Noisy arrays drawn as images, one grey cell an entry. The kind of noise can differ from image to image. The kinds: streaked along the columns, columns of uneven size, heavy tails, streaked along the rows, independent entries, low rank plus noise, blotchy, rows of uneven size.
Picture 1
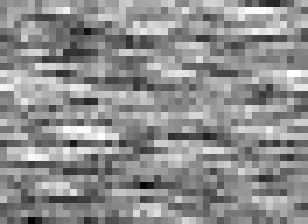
streaked along the rows
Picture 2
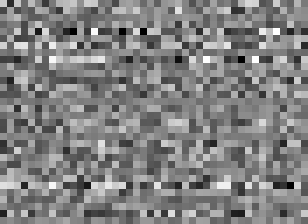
rows of uneven size
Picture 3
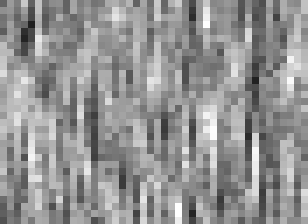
streaked along the columns
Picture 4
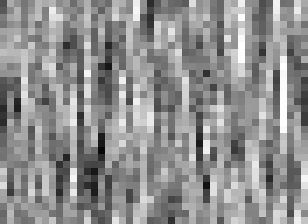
streaked along the columns
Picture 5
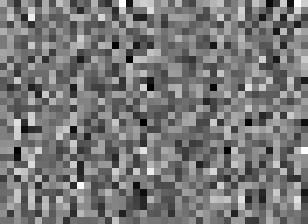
low rank plus noise
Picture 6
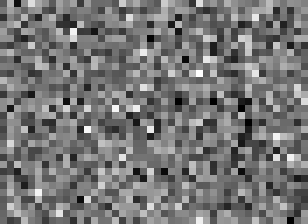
independent entries
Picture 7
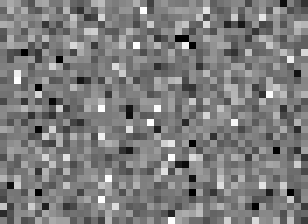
heavy tails
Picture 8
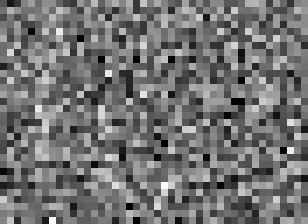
independent entries
